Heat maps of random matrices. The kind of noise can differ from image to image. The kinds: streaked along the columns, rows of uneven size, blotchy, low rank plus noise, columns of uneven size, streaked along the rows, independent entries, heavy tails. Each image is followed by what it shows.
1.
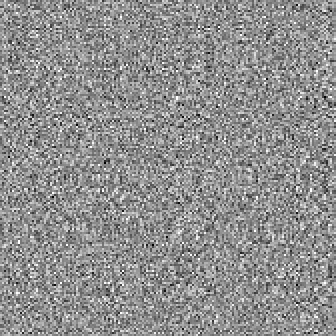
low rank plus noise
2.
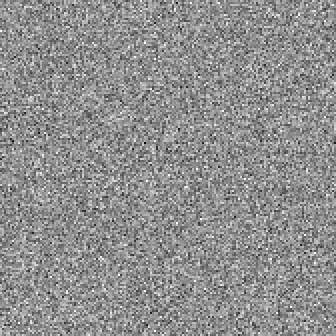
independent entries
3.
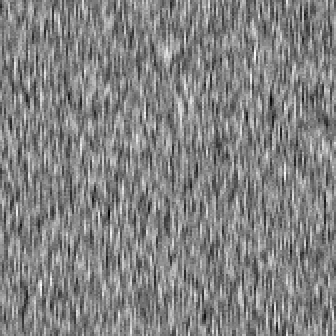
streaked along the columns
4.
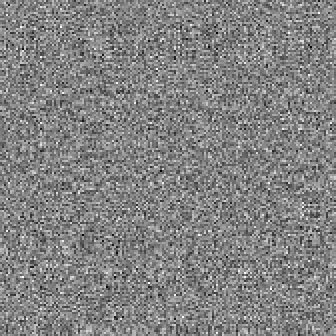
low rank plus noise
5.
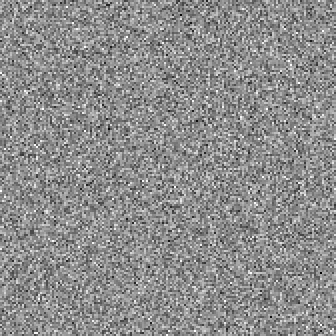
independent entries
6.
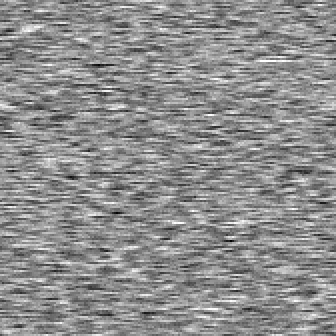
streaked along the rows
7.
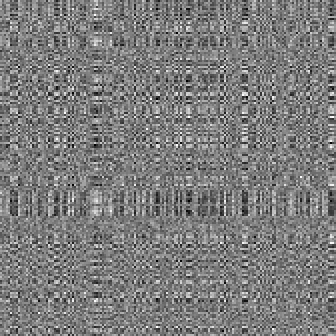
low rank plus noise
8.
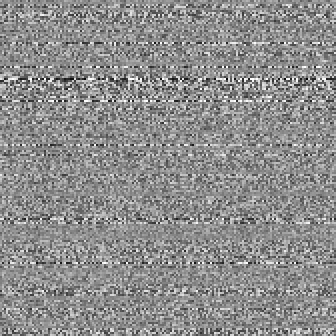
rows of uneven size
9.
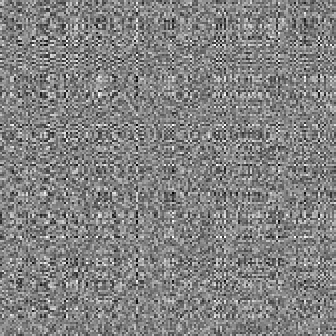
low rank plus noise
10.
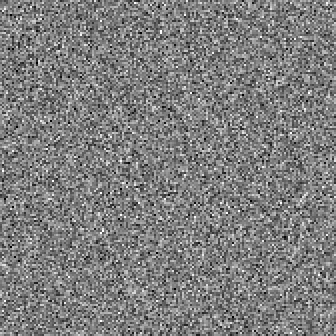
independent entries
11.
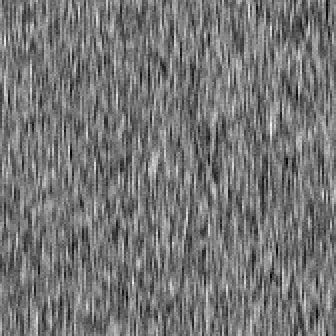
streaked along the columns
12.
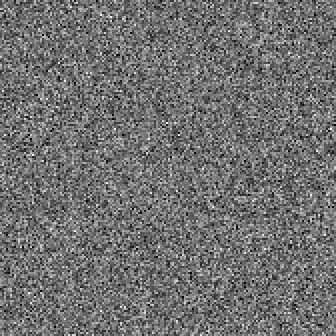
independent entries
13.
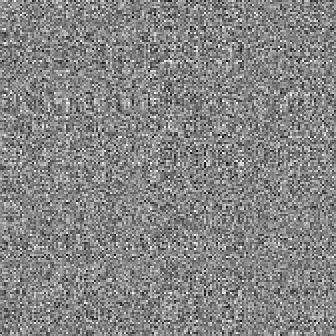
low rank plus noise
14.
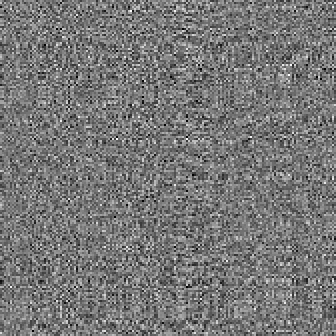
low rank plus noise
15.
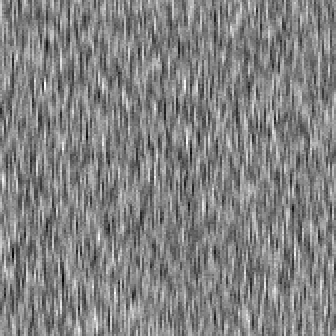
streaked along the columns
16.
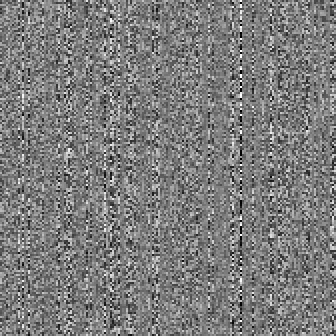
columns of uneven size
